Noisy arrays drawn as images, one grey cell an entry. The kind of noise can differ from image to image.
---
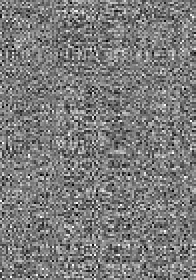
low rank plus noise
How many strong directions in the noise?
five to eight
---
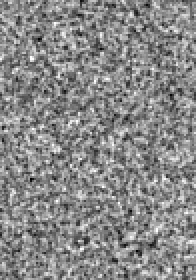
blotchy
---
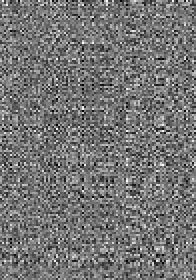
low rank plus noise
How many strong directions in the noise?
three or four
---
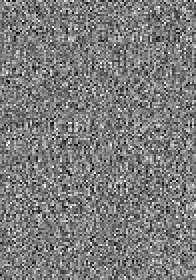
low rank plus noise
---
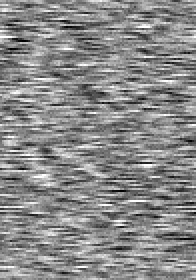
streaked along the rows
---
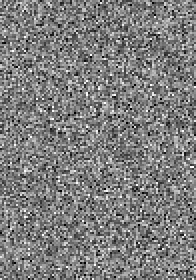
independent entries
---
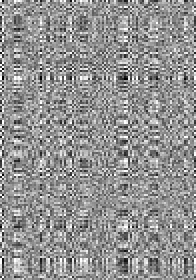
low rank plus noise
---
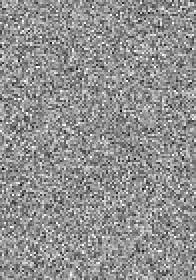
independent entries
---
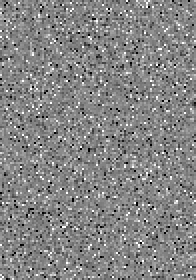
heavy tails
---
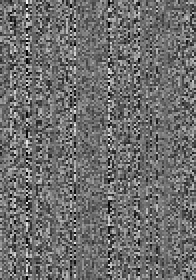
columns of uneven size
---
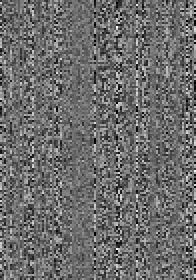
columns of uneven size
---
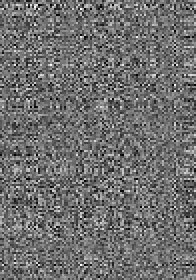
low rank plus noise
